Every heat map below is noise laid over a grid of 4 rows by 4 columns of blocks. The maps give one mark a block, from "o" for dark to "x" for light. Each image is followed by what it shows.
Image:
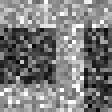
x x x x
o o x o
o o x o
x x x o
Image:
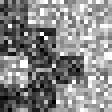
o x x x
o o x x
x o o x
o o x x
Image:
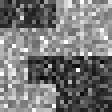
o o x x
x x x x
x o o o
x x o o
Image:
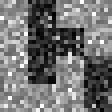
x o x x
x o o x
x o x o
x x x o
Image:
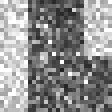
x o o x
x o o x
x o o o
x o o o
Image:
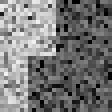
x x o o
x x o o
x o o o
x o o o
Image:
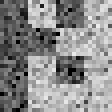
o x o x
o o x x
o x o x
o x x x
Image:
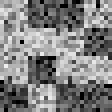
x o o x
x x x o
x o x x
o x o o
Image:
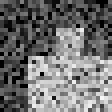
o o o o
o o x o
o x x x
o x x x
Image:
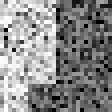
x x o o
x x o o
x x o o
x o o o
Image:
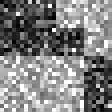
o o x x
o o o x
x x x o
x x x o
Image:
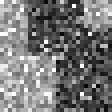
x o o x
x o o o
x x o o
x x o o
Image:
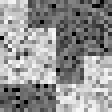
x o o o
x x o o
x x o x
o o x x
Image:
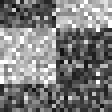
o o x x
x x o o
x x o o
o o o o
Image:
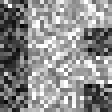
o x x x
o x x o
o x x x
o x x o
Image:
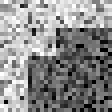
x x x x
x x o o
x o o o
x o o o
